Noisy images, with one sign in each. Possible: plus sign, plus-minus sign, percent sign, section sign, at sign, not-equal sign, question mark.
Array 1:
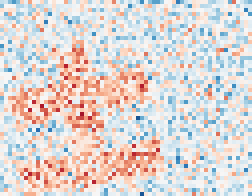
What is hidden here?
red plus-minus sign
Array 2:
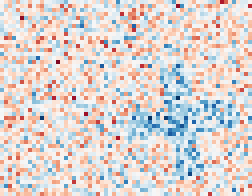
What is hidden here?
blue plus sign
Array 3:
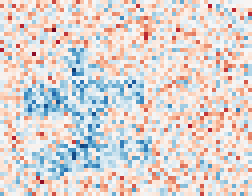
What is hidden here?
blue plus-minus sign
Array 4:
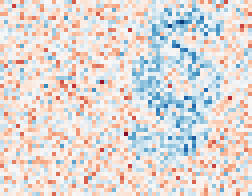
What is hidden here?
blue section sign
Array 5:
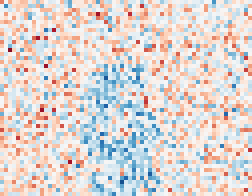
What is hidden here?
blue section sign
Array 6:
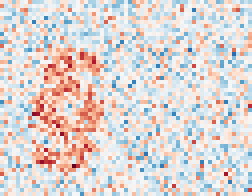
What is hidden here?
red section sign
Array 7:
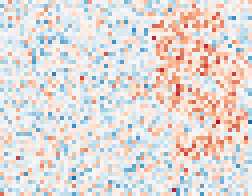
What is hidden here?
red section sign
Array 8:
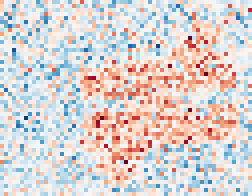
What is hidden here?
red not-equal sign
